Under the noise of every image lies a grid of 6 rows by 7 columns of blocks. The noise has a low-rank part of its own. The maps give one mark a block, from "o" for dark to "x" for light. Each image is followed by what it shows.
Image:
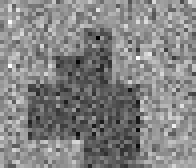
x x x x x x x
x x x o x x x
x x o o x x x
x o o o o x x
x o o o o x x
x x x o o x x
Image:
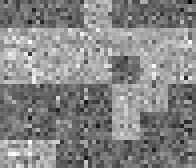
o o o x o o o
x x x x x x x
x x x x o x x
o o o o x x o
o o o o x o o
x x o o o o o
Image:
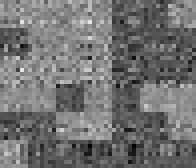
x x x x o o x
o x x x o o o
x x x x o o o
x x o x o x x
o o x x o o x
x o o o o o o
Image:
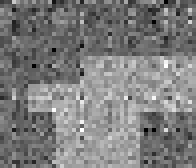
o o o o o o o
o o o o o o o
o o o x x x x
o x x x x x x
o o x x x o o
o o x x x o o
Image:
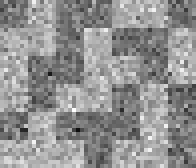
o x o o x x o
x x o x o o x
x o o x x o x
x o x x o x o
o x o o o x o
x x x o x x o
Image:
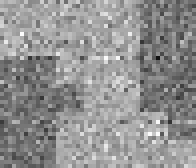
x x x x x o o
x x x x x o o
o o x x x o o
o o o x x o o
o o x x x x o
o o x x x x x
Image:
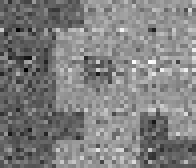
o o o x x x x
o o x x x x x
o o x o x x x
o o x x x x x
o o o x x o x
o o x x x o o
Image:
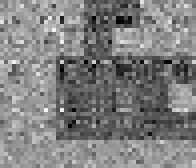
x x x o o x x
x x x o x x x
x x o o o o o
x x o o o o x
x x o o o o o
x x x x x x x
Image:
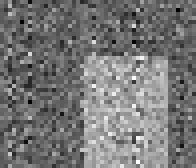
o o o o o o o
o o o o o o o
o o o x x x o
o o o x x x o
o o o x x x o
o o o x x x o
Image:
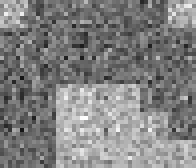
x o o o o o x
o o o o o o o
o o o o o o o
o o x x x o o
o o x x x x o
o o x x x x x
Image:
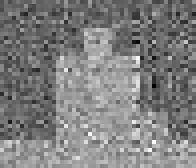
o o o o o o o
o o o x o o o
o o x x x o o
o o x x x o o
o o x x x x o
x x x x x x x
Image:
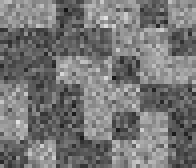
x x o x x o x
o o o o x x o
o o x x o x x
x o o x x o o
x o o x o x o
o x o o x x o
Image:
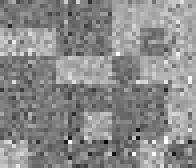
o o o o x x x
x x o o x o x
o o x x o x x
o o o o o o x
o o o x o o x
x o o o o x o
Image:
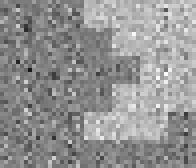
o o o x x x x
o o o o x x x
o o o o o x x
o o o o x x x
o o o x x x o
o o o o o o o
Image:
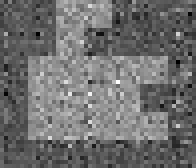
o o x x o o o
o o x o o o o
o x x x x x o
o x x x x o o
o x x x x x o
o o o o o o o
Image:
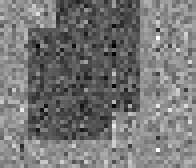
x x o o o x x
x o o o o x x
x o o o o x x
x o o o o x x
x o o o x x x
x x x x x x x
